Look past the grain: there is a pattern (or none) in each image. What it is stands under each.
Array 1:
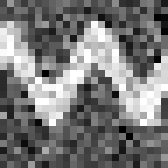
a wavy band
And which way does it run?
left to right
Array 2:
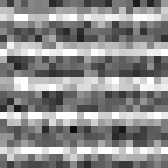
horizontal stripes
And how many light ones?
5
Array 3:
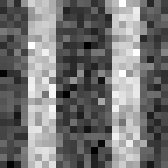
vertical stripes
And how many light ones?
2
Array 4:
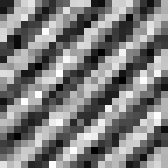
diagonal stripes
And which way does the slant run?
bottom left to top right
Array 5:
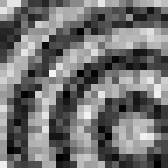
rings round one point
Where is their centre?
bottom right
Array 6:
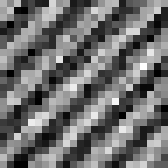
diagonal stripes
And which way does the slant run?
bottom left to top right
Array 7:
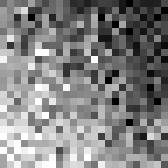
a smooth slope
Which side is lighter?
bottom left
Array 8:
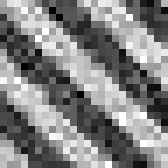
diagonal stripes
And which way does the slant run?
top left to bottom right
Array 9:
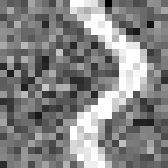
a wavy band
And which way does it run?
top to bottom
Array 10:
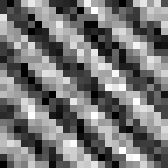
diagonal stripes
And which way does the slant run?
top left to bottom right
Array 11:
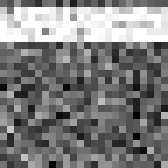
one horizontal stripe
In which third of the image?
top
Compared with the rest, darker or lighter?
lighter
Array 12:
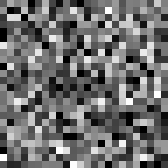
only noise
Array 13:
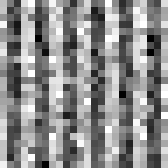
vertical stripes
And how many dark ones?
6
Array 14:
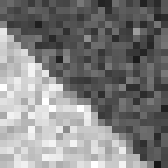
a sharp edge
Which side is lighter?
bottom left
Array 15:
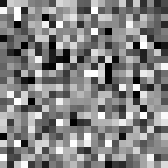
only noise
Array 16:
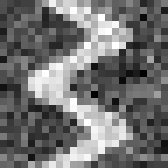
a wavy band
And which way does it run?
top to bottom
